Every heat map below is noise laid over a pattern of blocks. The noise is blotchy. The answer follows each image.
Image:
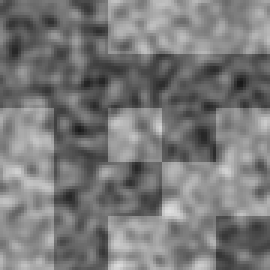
mirrored about the diagonal from the top left
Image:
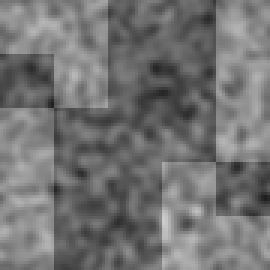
the same after a half turn
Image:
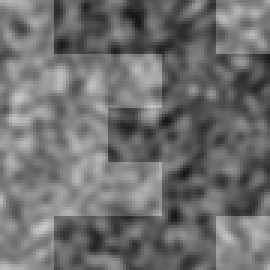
top and bottom mirror each other
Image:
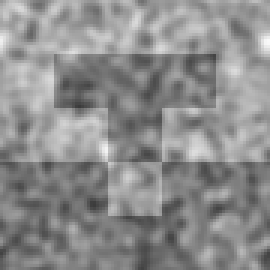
left and right mirror each other
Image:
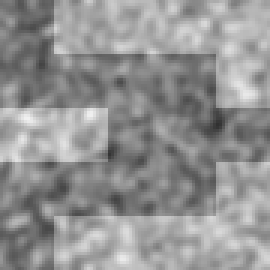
top and bottom mirror each other
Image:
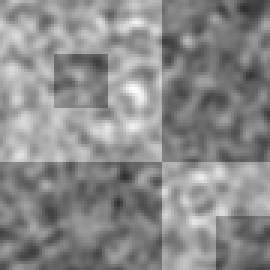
mirrored about the diagonal from the top left
